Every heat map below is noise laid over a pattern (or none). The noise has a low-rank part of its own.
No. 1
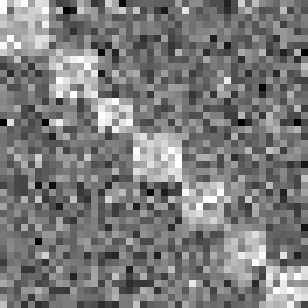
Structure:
blocks along the diagonal
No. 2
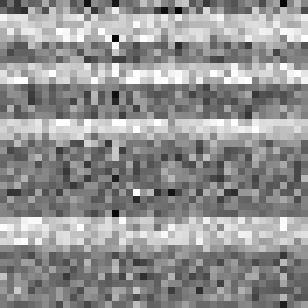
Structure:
bands of rows
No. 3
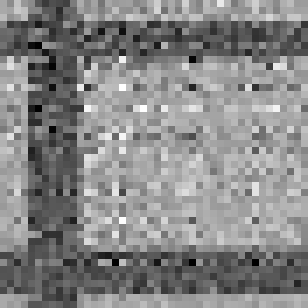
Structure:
bands of rows crossing bands of columns
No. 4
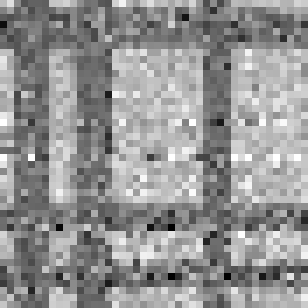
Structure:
bands of rows crossing bands of columns
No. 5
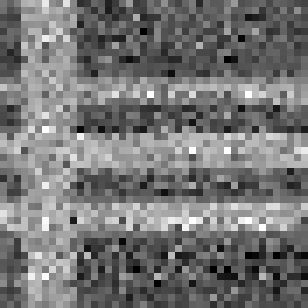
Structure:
bands of rows crossing bands of columns
